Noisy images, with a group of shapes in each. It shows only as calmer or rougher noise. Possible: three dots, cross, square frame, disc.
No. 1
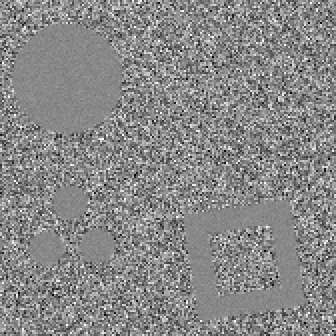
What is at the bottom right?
square frame
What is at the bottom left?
three dots
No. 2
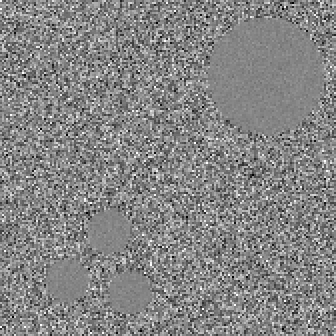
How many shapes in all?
2
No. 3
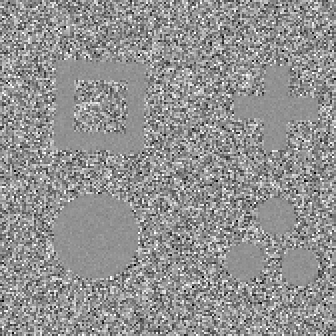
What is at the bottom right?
three dots
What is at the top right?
cross
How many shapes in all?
4
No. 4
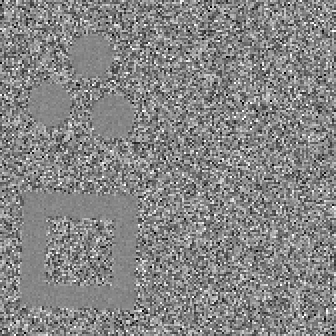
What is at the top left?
three dots
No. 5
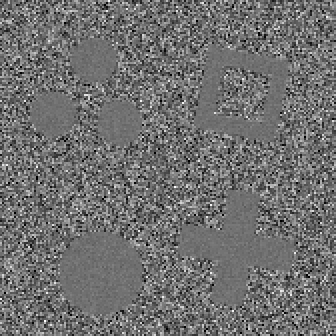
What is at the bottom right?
cross
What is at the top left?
three dots
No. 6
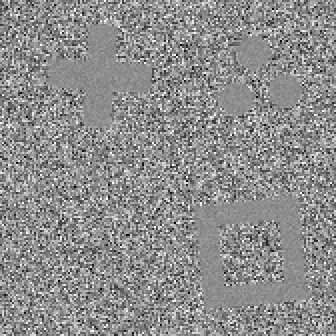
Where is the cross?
top left
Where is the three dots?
top right
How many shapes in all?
3
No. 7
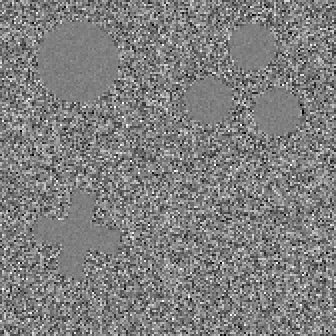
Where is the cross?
bottom left
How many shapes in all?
3
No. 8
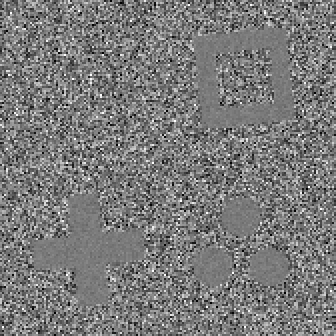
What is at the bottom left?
cross
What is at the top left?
nothing
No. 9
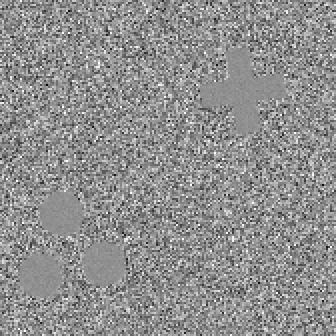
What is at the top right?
cross
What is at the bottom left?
three dots
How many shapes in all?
2
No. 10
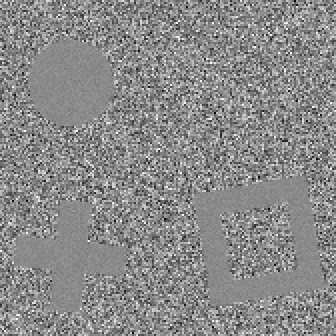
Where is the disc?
top left
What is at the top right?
nothing
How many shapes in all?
3
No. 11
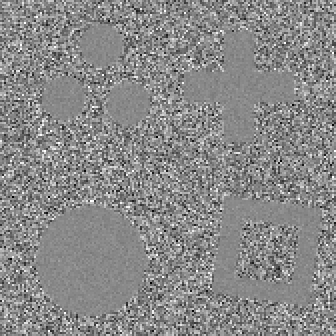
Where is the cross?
top right
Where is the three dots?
top left
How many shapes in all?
4
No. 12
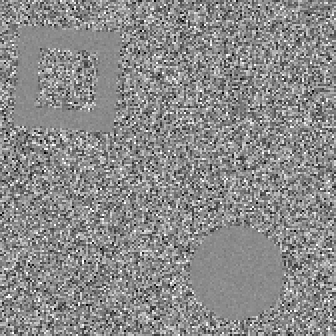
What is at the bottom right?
disc
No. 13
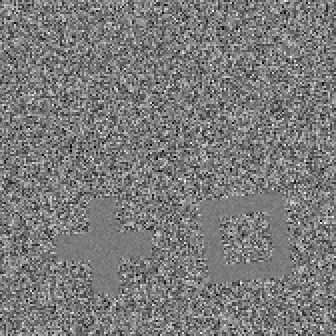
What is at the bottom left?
cross
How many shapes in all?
2
